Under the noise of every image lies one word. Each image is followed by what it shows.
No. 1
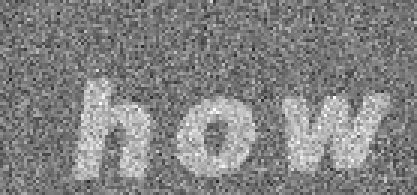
how
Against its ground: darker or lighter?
lighter
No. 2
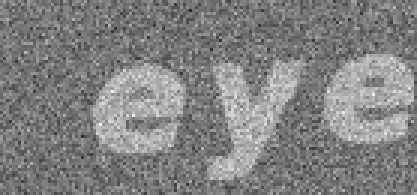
eye
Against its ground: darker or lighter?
lighter
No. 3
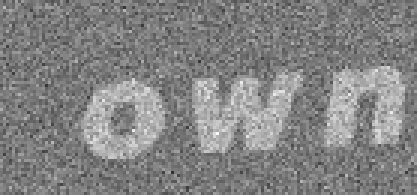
own
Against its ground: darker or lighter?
lighter
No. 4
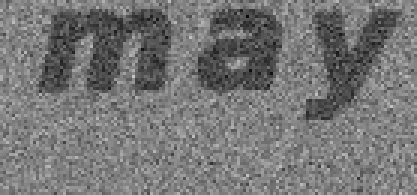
may
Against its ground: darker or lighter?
darker
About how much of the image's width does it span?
nearly all
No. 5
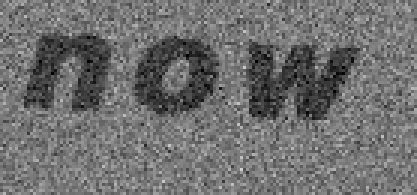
now
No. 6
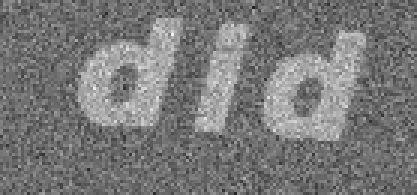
did
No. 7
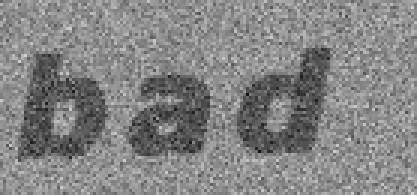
bad
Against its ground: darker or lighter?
darker
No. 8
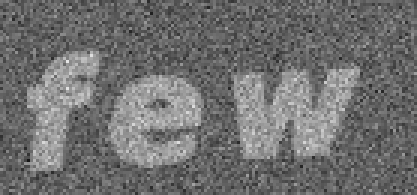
few
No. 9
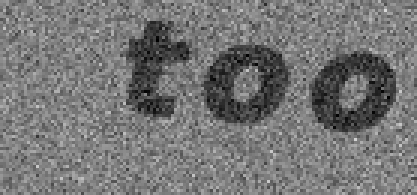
too
